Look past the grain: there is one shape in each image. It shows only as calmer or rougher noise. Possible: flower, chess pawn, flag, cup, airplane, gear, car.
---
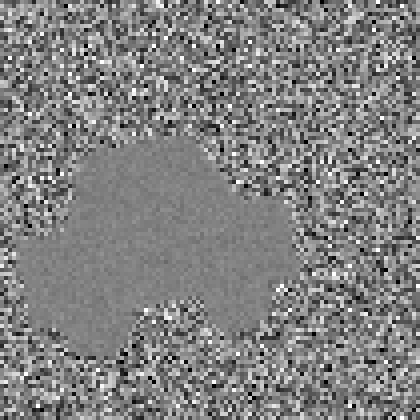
car
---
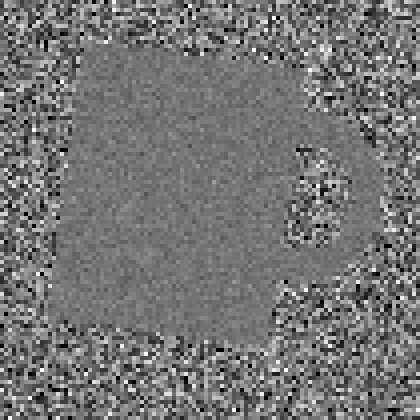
cup
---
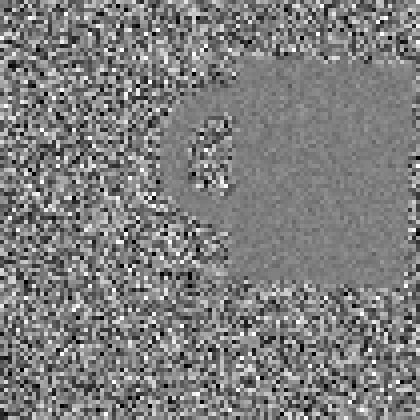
cup
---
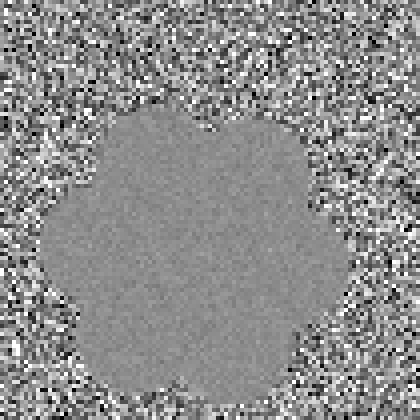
flower
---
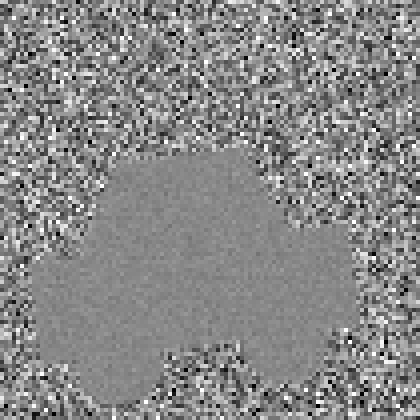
car
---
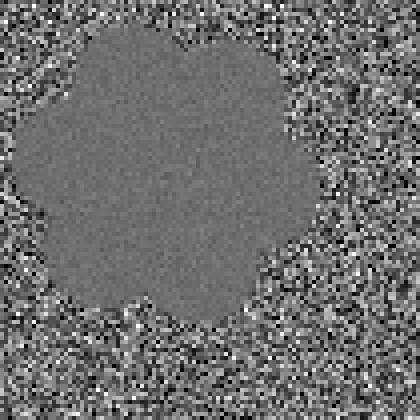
flower
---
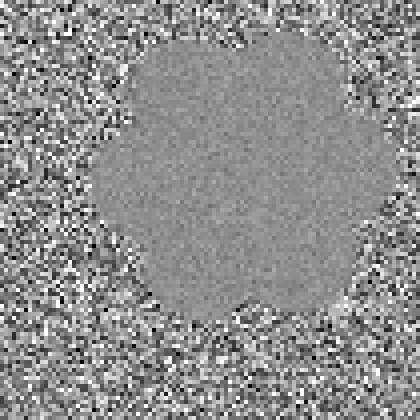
flower
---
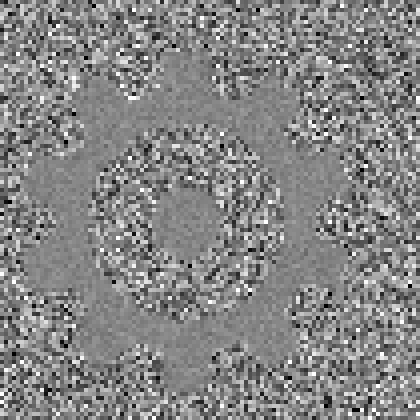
gear
